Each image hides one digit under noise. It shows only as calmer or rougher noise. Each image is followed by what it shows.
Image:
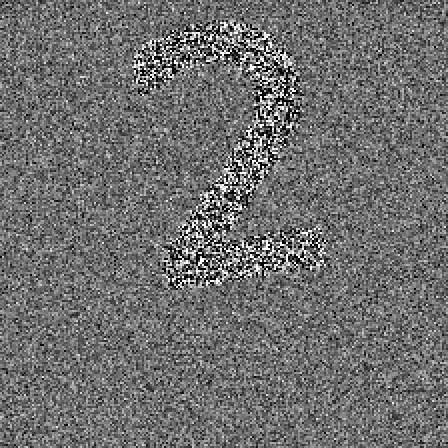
2
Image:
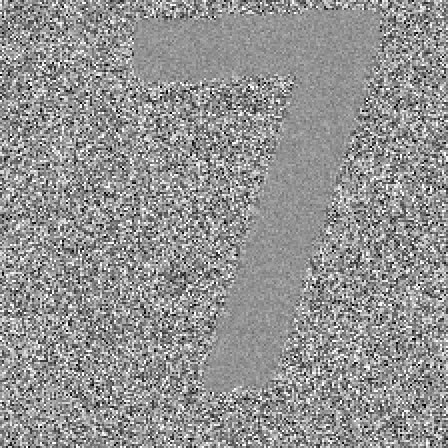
7
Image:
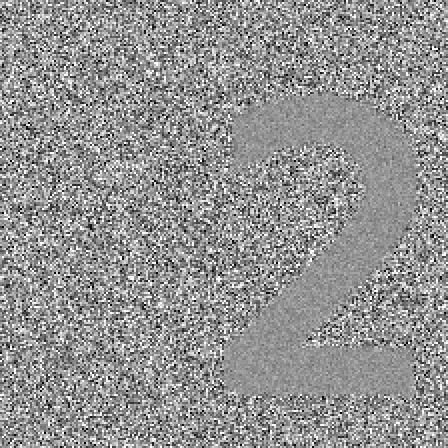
2
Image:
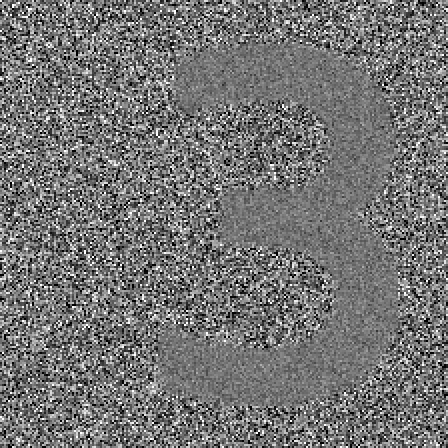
3
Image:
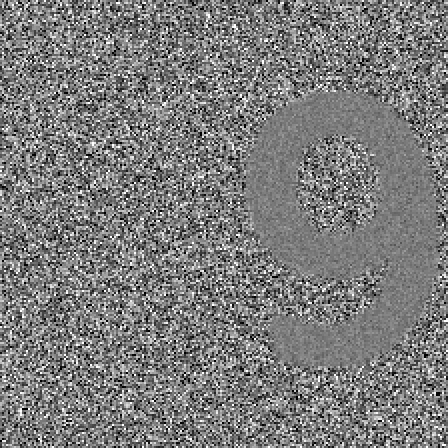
9
